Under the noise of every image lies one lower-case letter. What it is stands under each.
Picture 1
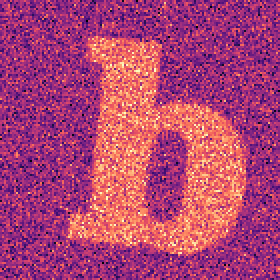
light b
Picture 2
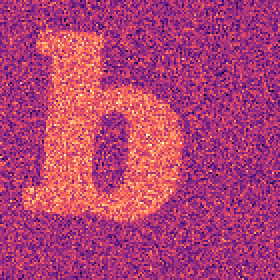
light b
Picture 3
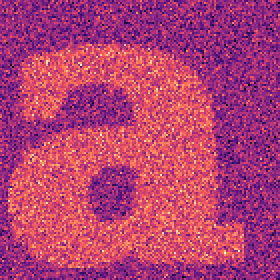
light a
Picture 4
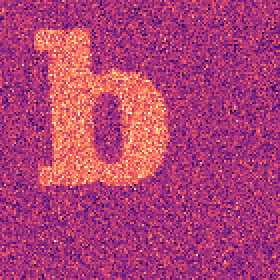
light b
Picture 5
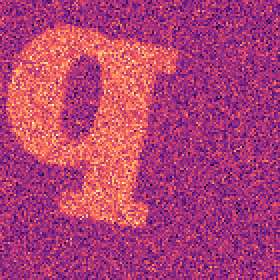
light q
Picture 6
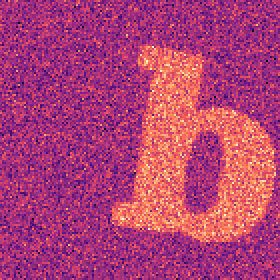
light b
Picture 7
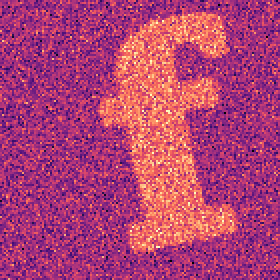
light f
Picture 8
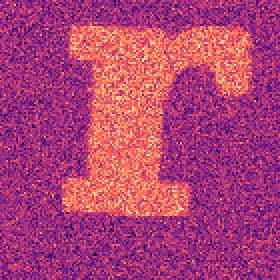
light r
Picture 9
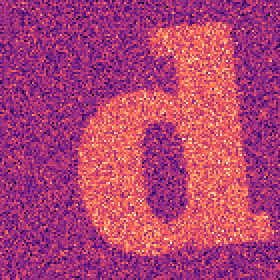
light d
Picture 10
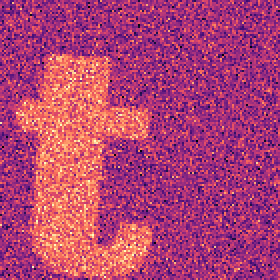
light t
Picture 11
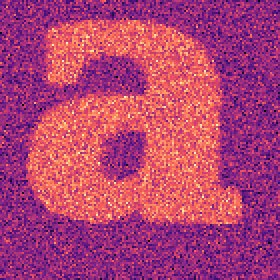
light a
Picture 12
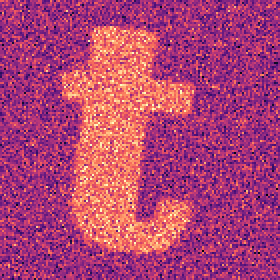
light t
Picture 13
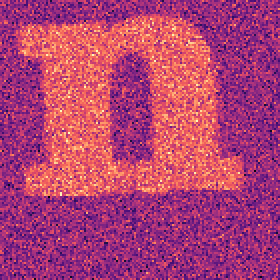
light n
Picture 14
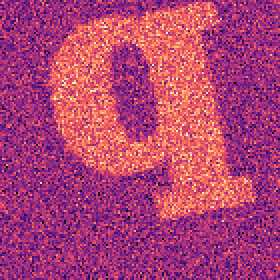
light q
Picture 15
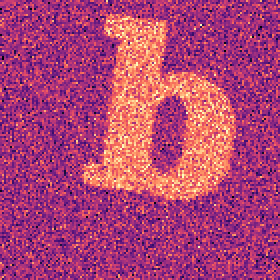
light b
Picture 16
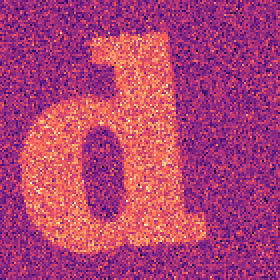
light d
